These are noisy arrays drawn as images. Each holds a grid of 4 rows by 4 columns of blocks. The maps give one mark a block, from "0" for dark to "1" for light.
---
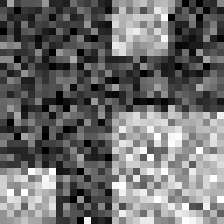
0010
0000
0011
1011
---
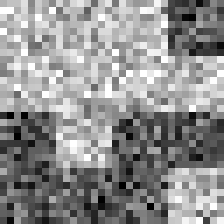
1110
1111
0100
0001
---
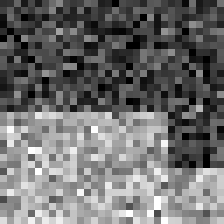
0000
0000
1110
1111
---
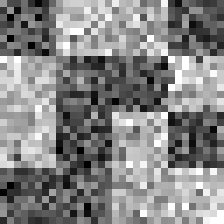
0110
1001
1010
0011
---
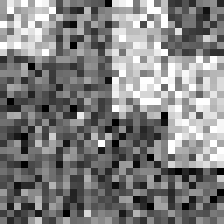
1010
0011
0001
0000
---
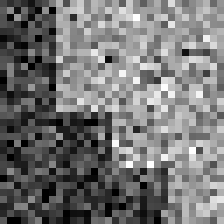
0111
0111
0011
0001
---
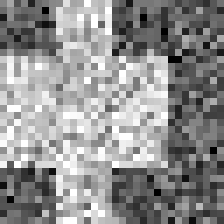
0100
1110
1110
0100
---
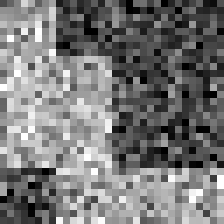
1000
1100
1100
0111
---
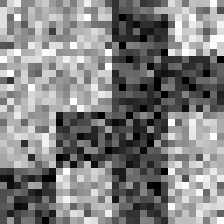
1101
1100
1001
0101
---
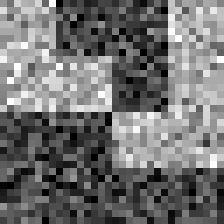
1001
1101
0011
0000
